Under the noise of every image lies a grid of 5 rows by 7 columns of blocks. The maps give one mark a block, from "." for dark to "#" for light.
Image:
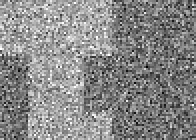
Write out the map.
# # # # . . .
# # # # . . .
. # # . . . .
. # # . . . .
. # # # . . .
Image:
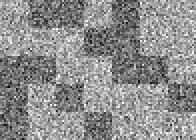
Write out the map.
# . . # . # #
# # # . . # #
. . # # . . #
. # . # # # .
. # # . # # #
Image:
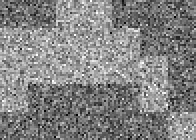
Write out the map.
. . # # . . .
# # # # # . .
# # # # # # .
# . . . . # .
. . . . . . #
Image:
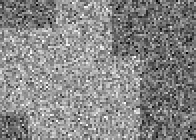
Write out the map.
. . # # . . .
# # # # . . .
# # # # # . .
# # # # # . .
. # # # # . .
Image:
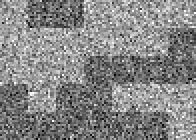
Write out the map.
# . . # # # #
# # # # # # .
# # # . . . .
. # . . # # #
. . . . . . #
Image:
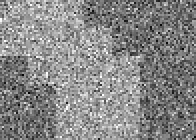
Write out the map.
# # # . . . .
# # # # . . .
. # # # # . .
. . # # # . .
. . # # # . .
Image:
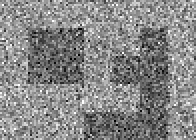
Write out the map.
# # # # # # #
# . . # # . #
# . . # . . #
# # # # # . #
# # # . . . #
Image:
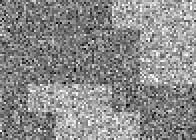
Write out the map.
. . . . # # #
. . . . . # #
. . . . . # #
. # # # . . .
. . # # # . .
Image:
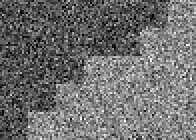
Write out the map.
. . . . . . #
. . . . . # #
. . . # # # #
. . # # # # #
. # # # # # #
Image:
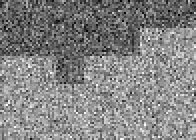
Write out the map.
. . . . . . .
. . . . . # #
# # . # # # #
# # # # # # #
# # # # # # #
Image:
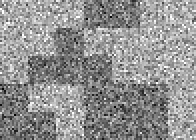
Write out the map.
# # # . . # #
# # . # # # #
# . . . # # #
. # # . . . #
. . # . . . #
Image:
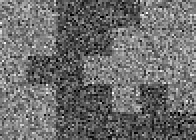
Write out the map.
# # . . . # #
# # . . # # #
# . . # # # #
# # . . # . #
# # . . . . .
